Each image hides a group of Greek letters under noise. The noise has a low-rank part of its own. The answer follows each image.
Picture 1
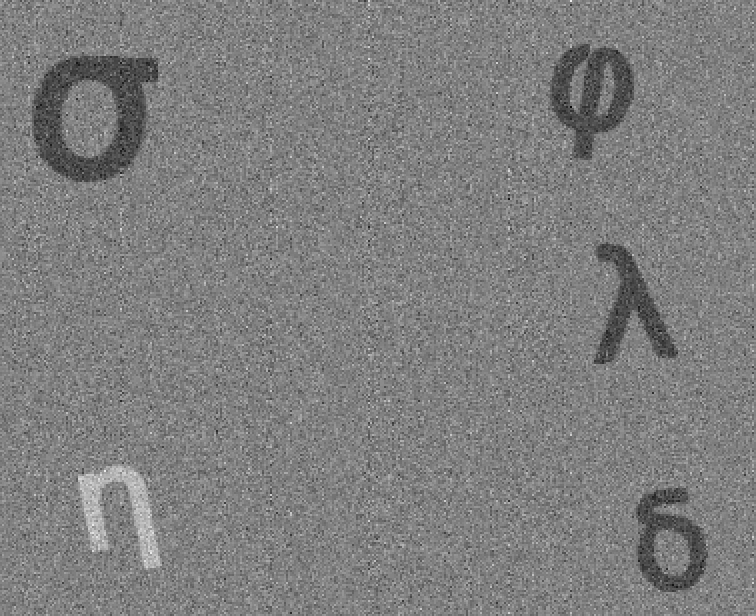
top left: dark sigma; top right: dark phi; middle right: dark lambda; bottom left: light eta; bottom right: dark delta
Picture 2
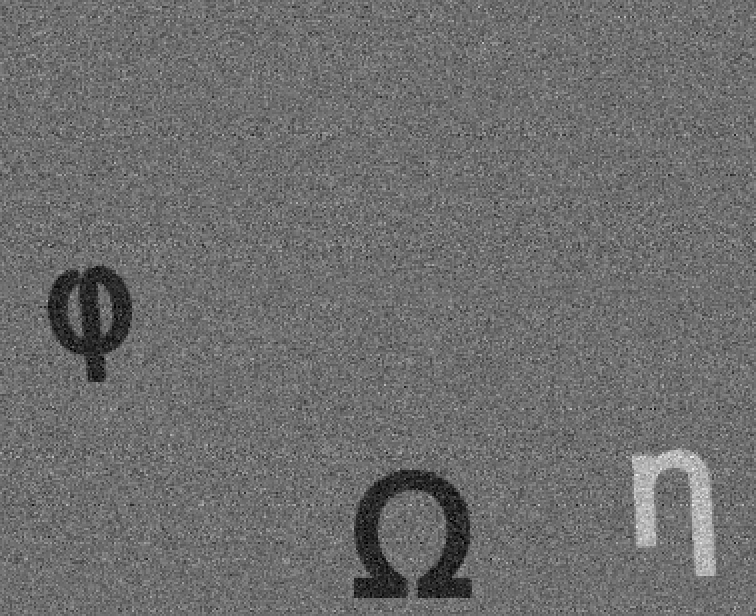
middle left: dark phi; bottom middle: dark omega; bottom right: light eta
